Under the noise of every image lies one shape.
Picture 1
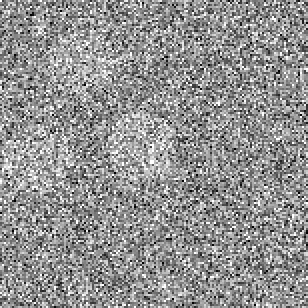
three dots
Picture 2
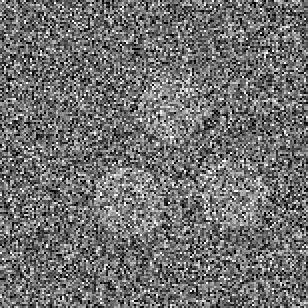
three dots
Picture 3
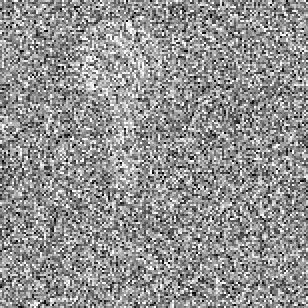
lollipop
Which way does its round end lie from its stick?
up
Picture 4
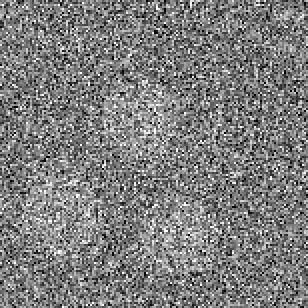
three dots
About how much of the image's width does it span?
two thirds
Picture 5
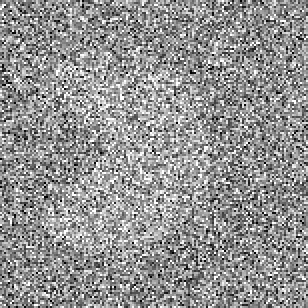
disc with a wedge cut out
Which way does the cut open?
left
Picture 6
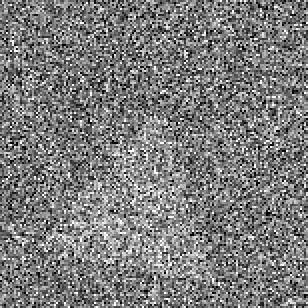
triangle
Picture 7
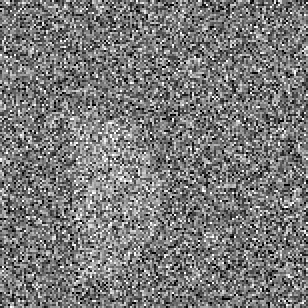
half disc
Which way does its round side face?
right
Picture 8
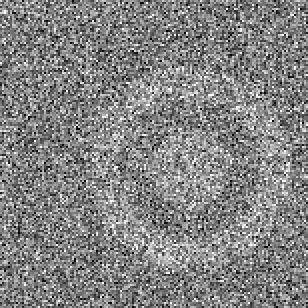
bullseye
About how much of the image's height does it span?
two thirds
